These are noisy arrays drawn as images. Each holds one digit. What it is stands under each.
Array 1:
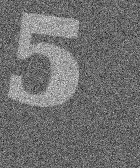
5
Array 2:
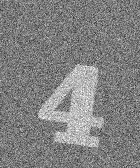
4
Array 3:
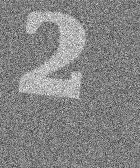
2
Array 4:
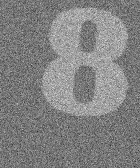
8
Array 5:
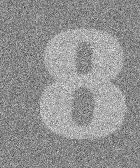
8
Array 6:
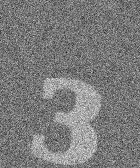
3
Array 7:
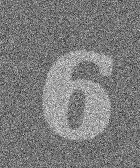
6
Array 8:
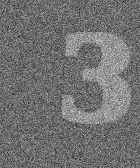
3
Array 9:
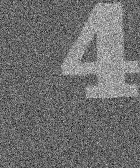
4
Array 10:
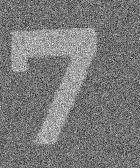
7
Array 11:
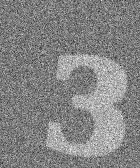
3
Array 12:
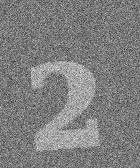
2
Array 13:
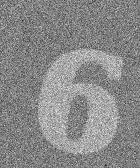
6
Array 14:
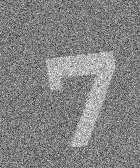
7
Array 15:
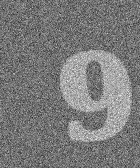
9
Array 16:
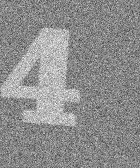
4
